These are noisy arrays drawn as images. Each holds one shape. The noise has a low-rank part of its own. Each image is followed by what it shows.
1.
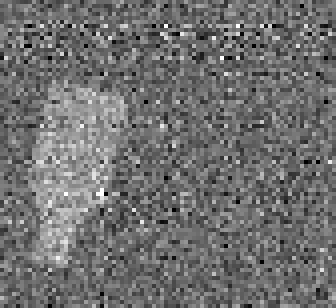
bottle
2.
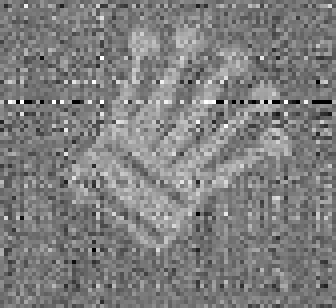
chess queen
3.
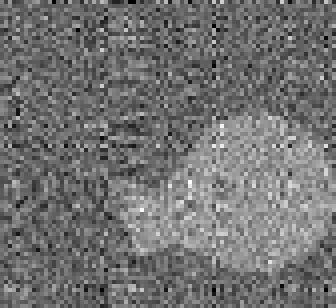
light bulb
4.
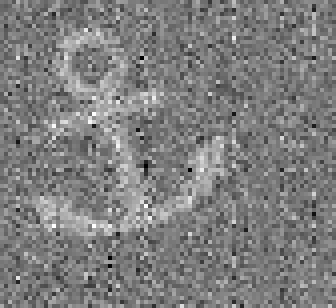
anchor
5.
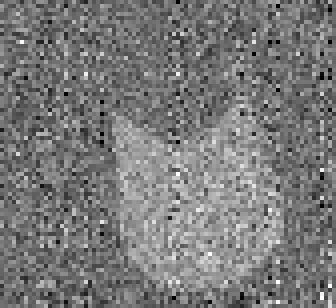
cat's head
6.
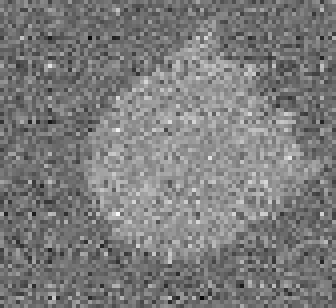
ghost
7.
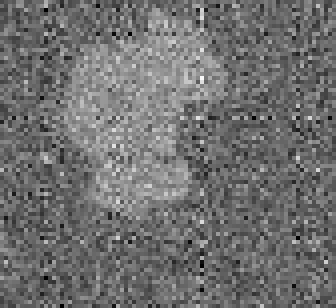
car
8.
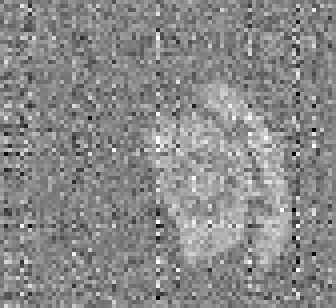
telephone
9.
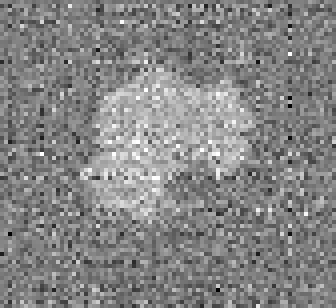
car
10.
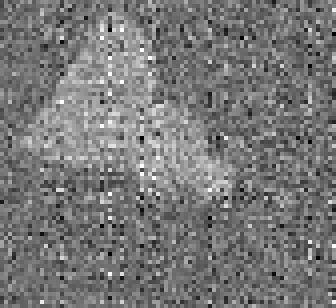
chess pawn
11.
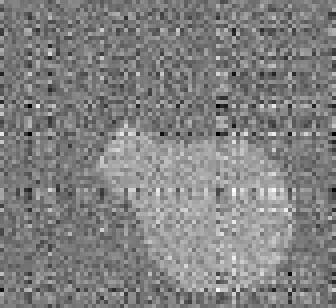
light bulb
